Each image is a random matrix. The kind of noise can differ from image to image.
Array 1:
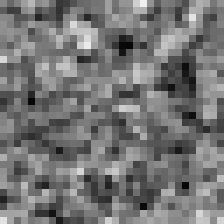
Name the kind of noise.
blotchy
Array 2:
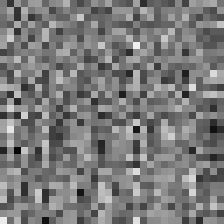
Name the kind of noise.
low rank plus noise
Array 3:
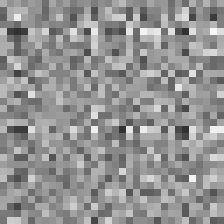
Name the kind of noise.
low rank plus noise
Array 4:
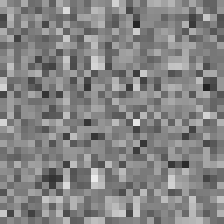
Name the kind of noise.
low rank plus noise
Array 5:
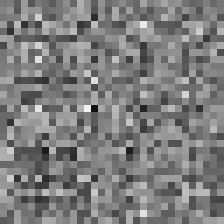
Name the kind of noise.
low rank plus noise
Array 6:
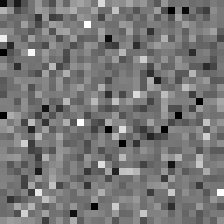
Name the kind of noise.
heavy tails
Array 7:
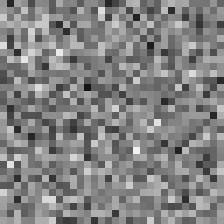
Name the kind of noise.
independent entries
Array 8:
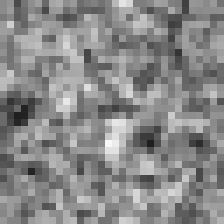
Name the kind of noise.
blotchy
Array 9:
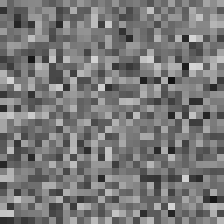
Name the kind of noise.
low rank plus noise
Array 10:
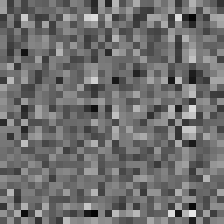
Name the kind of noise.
low rank plus noise
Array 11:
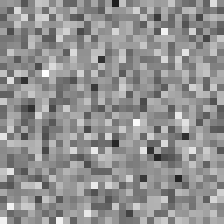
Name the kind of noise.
independent entries
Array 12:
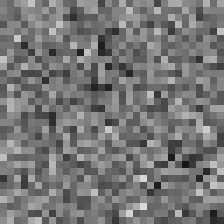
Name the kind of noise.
independent entries
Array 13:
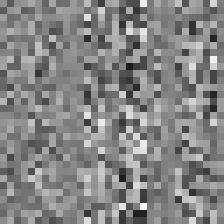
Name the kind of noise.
columns of uneven size
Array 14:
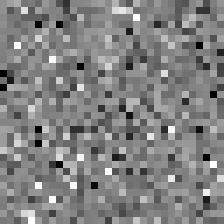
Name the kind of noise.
heavy tails
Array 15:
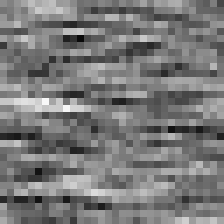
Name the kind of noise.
streaked along the rows
